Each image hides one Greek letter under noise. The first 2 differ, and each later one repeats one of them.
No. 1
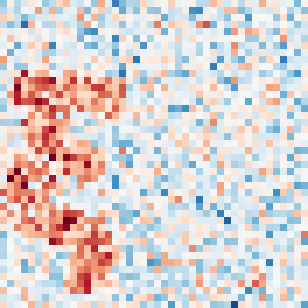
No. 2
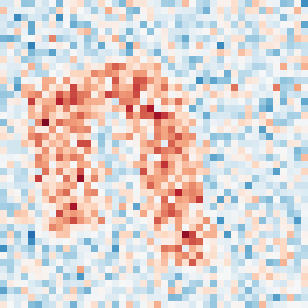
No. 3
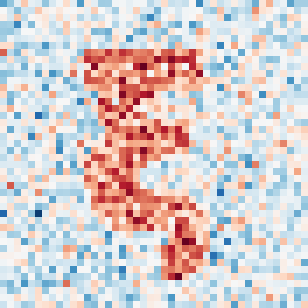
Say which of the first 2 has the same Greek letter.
1
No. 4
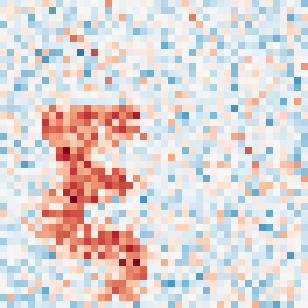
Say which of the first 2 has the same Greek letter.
1
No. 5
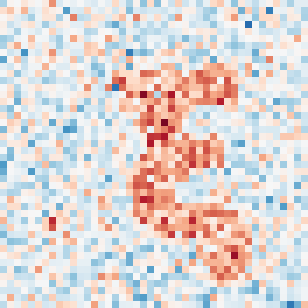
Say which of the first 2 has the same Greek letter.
1
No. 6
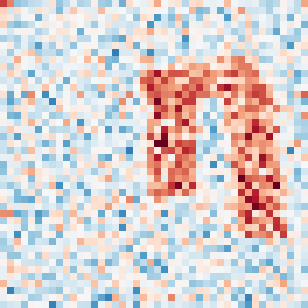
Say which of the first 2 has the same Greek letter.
2
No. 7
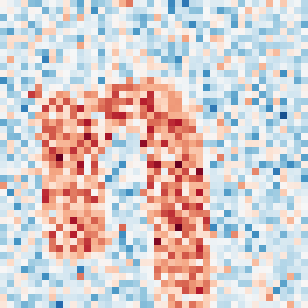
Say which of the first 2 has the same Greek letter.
2
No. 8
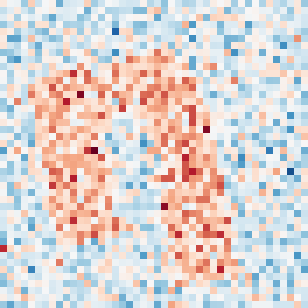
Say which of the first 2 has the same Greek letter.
2
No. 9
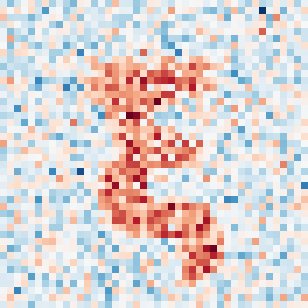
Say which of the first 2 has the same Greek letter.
1
